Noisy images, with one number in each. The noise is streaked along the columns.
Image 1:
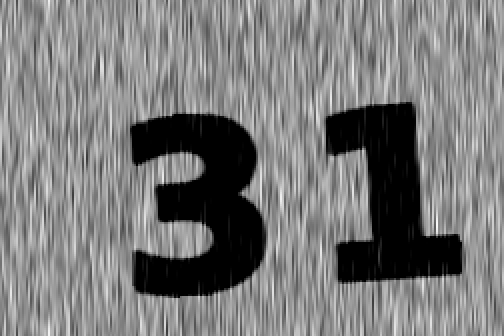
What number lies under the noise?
31
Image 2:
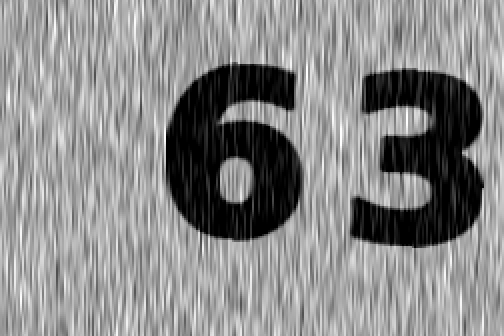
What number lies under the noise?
63
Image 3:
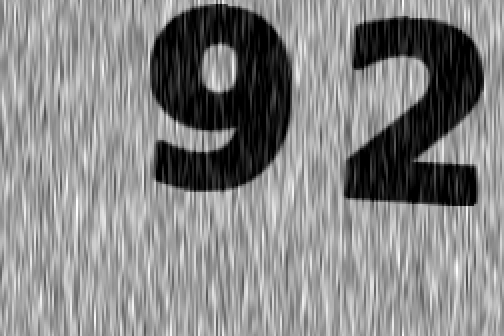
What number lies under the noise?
92
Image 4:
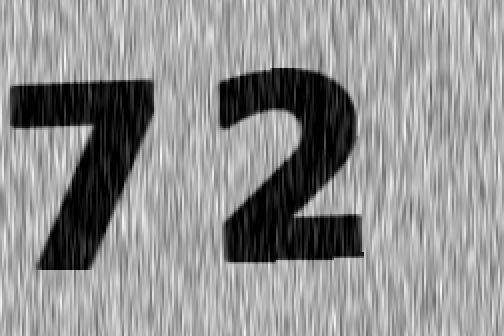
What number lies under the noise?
72
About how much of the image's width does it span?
two thirds
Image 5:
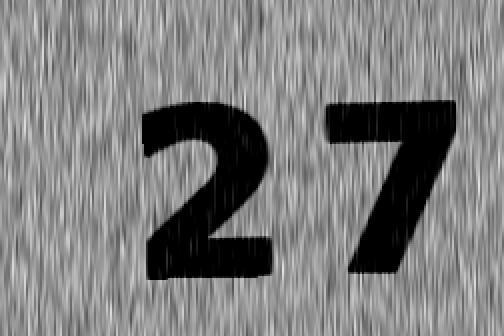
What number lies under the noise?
27
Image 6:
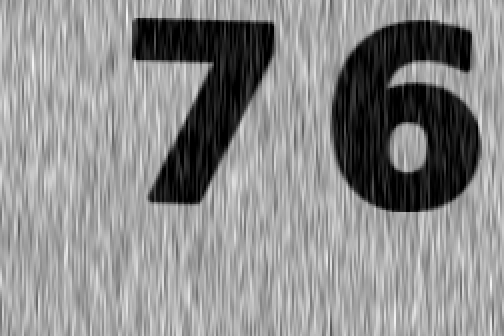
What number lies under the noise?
76
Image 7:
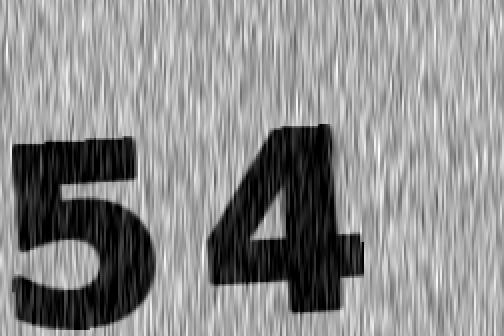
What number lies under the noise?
54
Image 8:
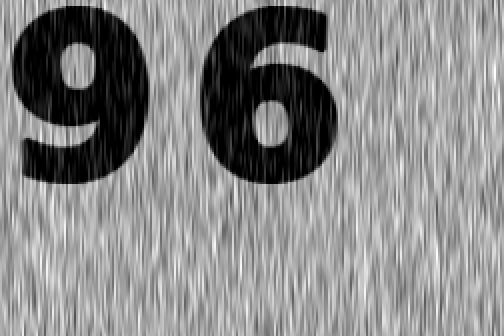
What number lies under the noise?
96
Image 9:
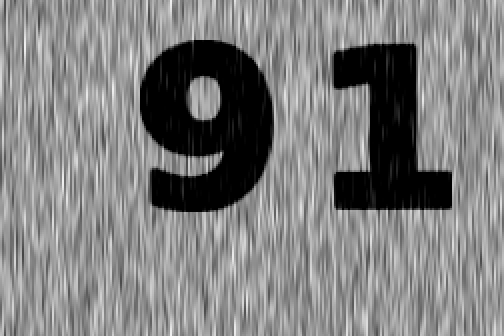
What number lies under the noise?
91
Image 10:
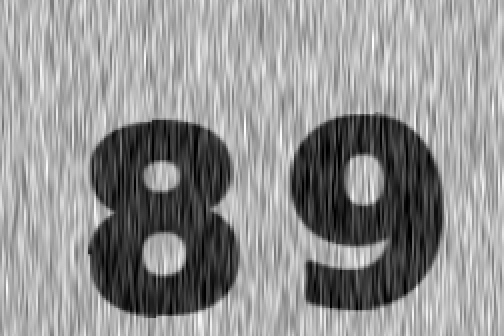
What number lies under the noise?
89
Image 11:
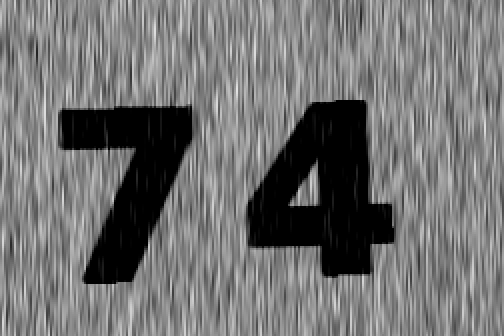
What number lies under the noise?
74
